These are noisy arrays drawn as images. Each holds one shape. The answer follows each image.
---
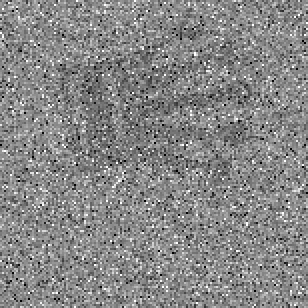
dark chess queen
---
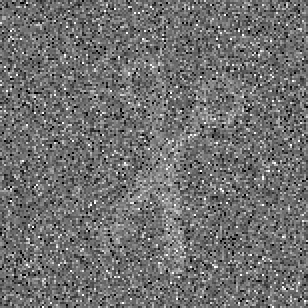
light pair of scissors
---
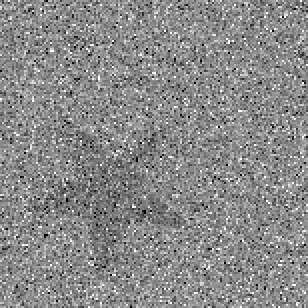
dark star
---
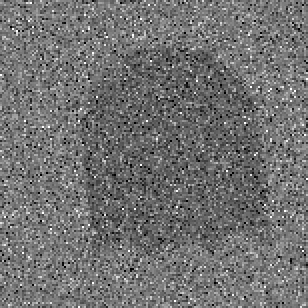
dark ghost
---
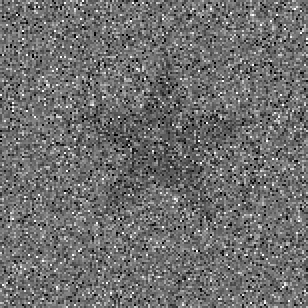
dark star
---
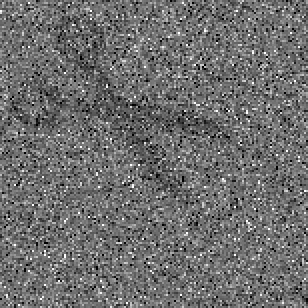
dark pair of scissors
